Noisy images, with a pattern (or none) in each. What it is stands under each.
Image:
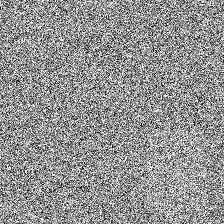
one block
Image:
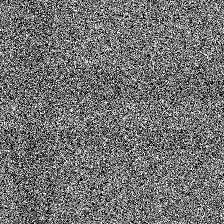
bands of rows crossing bands of columns
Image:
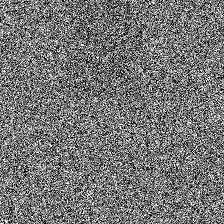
one block
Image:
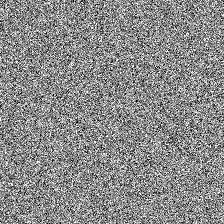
only noise
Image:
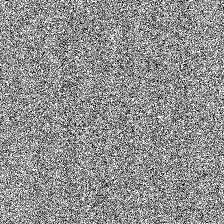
bands of columns
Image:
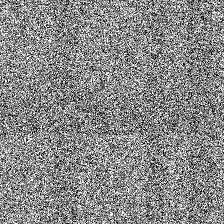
bands of rows crossing bands of columns
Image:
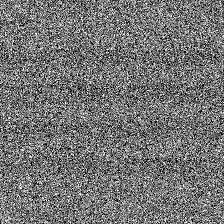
bands of rows
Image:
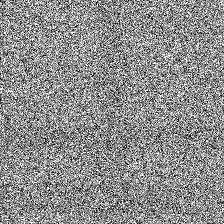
bands of rows crossing bands of columns
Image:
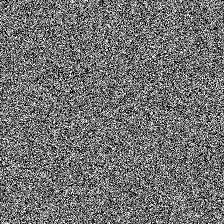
only noise
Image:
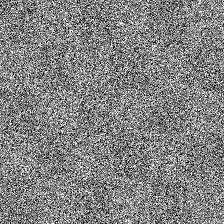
a checkerboard
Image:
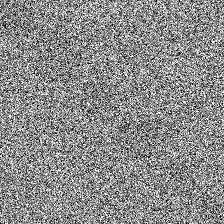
blocks along the diagonal
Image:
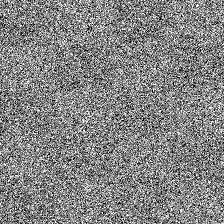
a checkerboard
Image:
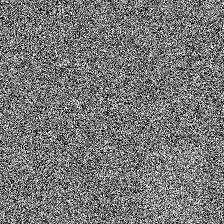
one block
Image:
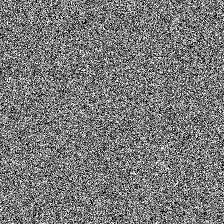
only noise
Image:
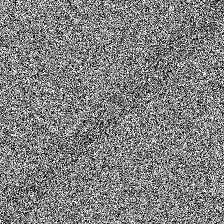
a diagonal band
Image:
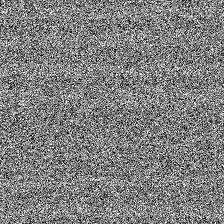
bands of rows
